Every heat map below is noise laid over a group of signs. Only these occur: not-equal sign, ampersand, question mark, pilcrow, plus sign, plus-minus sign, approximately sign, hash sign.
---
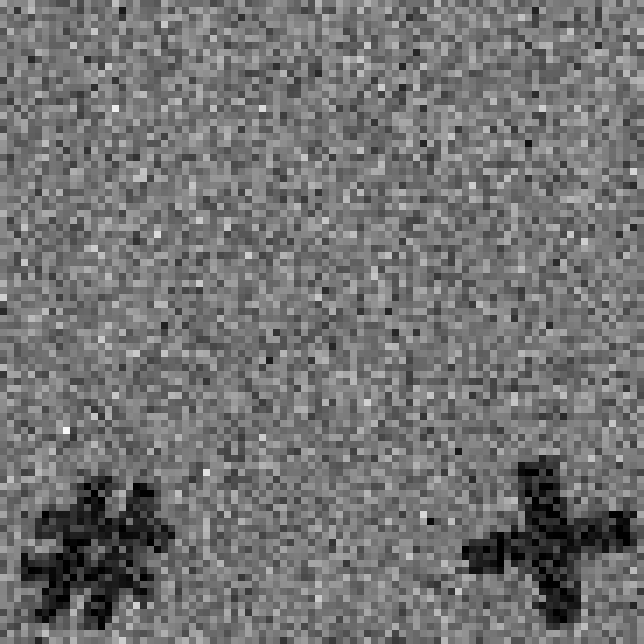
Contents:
bottom left: hash sign; bottom right: plus sign
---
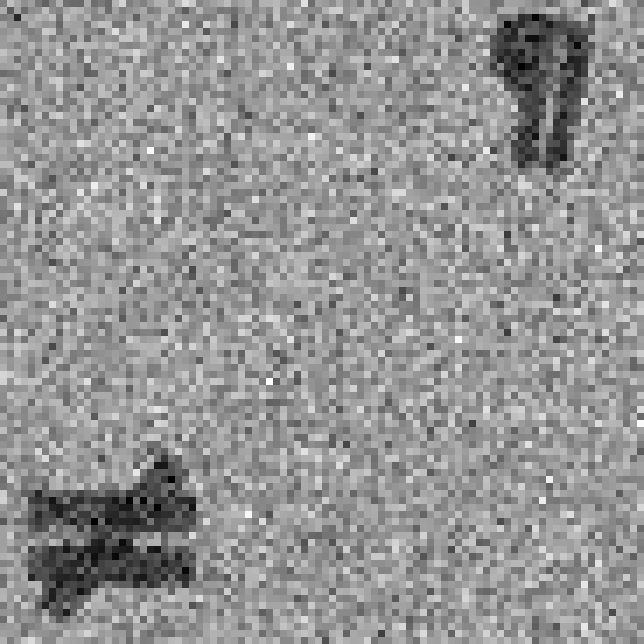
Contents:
top right: pilcrow; bottom left: not-equal sign
